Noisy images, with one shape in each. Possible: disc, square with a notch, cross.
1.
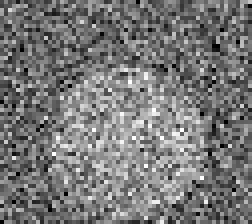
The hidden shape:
disc
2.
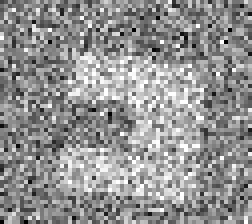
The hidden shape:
square with a notch
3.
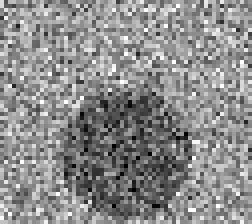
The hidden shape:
disc
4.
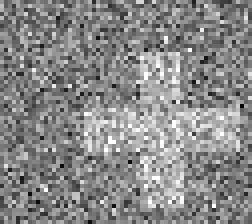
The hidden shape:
cross
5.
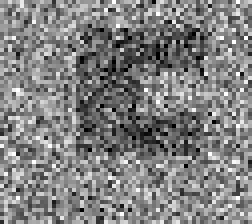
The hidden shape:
square with a notch
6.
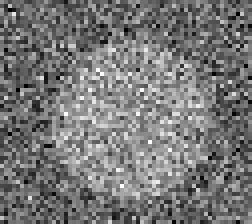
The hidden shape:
disc
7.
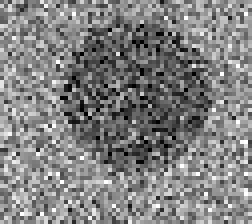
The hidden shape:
disc
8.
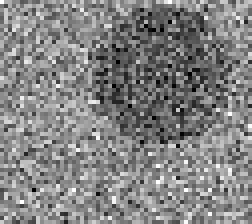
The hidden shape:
disc
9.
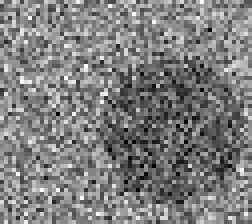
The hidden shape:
disc
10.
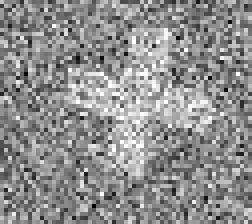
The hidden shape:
cross
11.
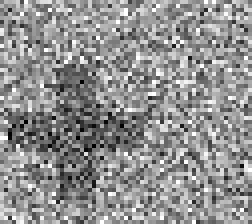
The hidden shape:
cross
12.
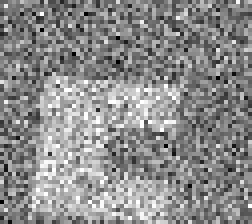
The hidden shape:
square with a notch
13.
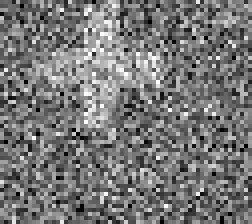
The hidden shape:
cross
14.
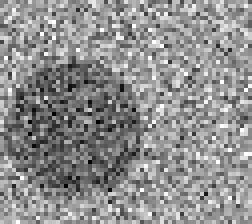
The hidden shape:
disc
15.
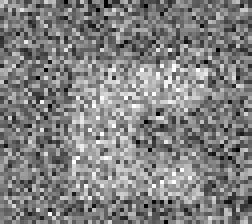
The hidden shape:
square with a notch
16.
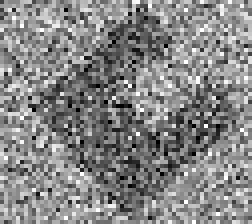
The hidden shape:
square with a notch
